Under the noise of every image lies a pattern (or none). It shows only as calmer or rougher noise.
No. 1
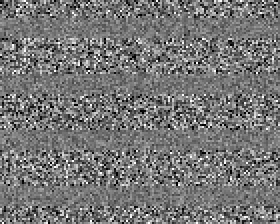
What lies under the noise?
horizontal stripes
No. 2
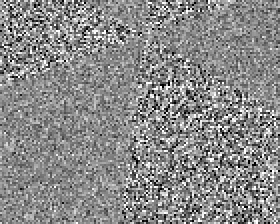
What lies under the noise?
spokes from one point
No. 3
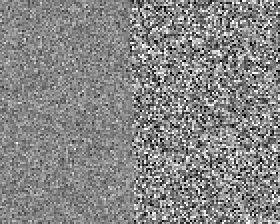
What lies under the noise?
a sharp edge
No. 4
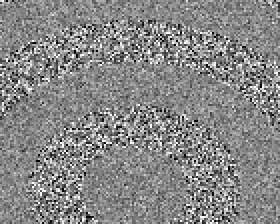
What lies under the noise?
rings round one point
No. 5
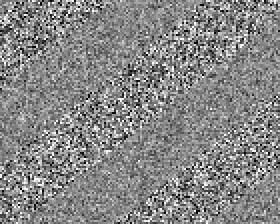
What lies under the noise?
diagonal stripes
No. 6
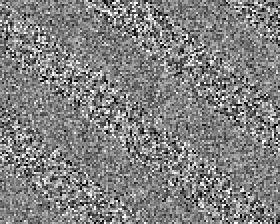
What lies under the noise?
diagonal stripes
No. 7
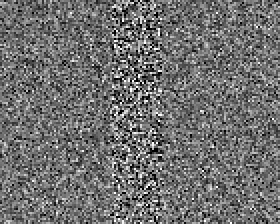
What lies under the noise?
one vertical stripe
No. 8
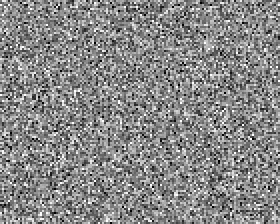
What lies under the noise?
only noise
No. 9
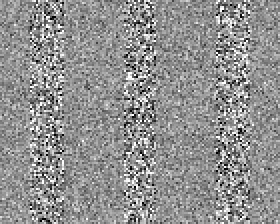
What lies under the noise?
vertical stripes
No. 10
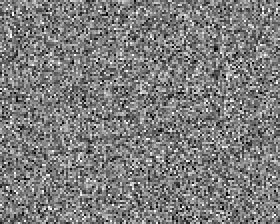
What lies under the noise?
only noise
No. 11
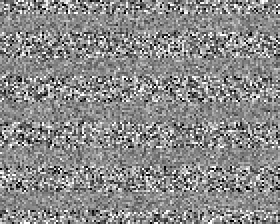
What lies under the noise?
horizontal stripes
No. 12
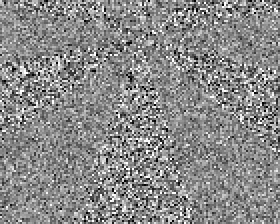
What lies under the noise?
spokes from one point
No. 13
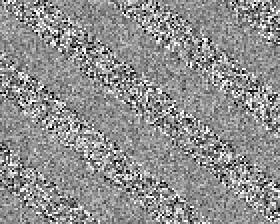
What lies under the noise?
diagonal stripes
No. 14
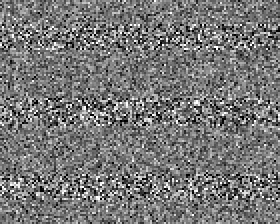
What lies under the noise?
horizontal stripes
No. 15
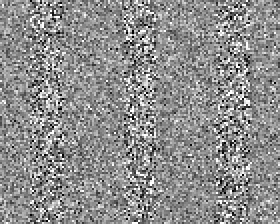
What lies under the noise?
vertical stripes
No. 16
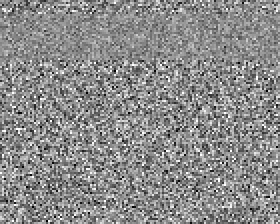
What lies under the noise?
one horizontal stripe
